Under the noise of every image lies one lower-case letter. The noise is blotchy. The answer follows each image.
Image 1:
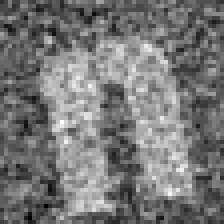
n
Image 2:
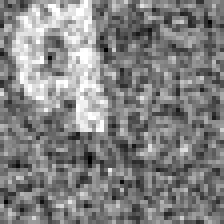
q
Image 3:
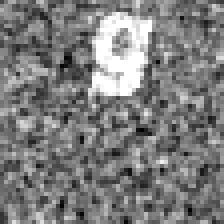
g
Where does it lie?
top middle
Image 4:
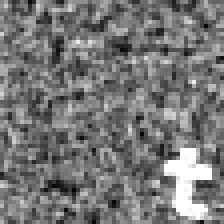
t
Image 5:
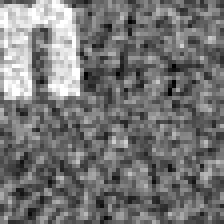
n
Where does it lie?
top left
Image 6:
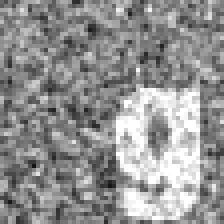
g
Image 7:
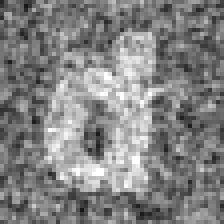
d
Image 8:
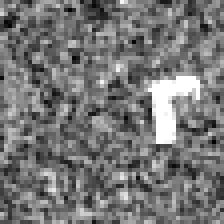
r
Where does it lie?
middle right
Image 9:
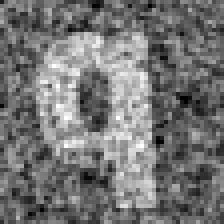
q
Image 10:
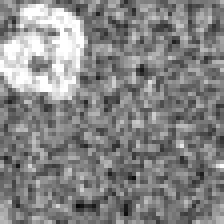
a
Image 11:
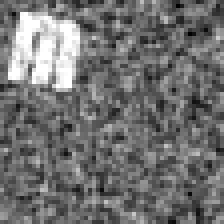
m
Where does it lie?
top left
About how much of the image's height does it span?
a third
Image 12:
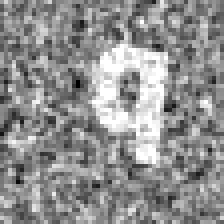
q
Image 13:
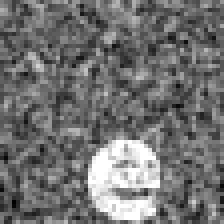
e
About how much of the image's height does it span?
a third
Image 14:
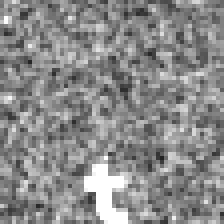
t
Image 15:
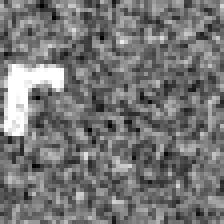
r
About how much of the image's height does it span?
a third
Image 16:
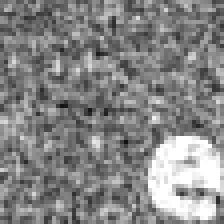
e
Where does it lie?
bottom right
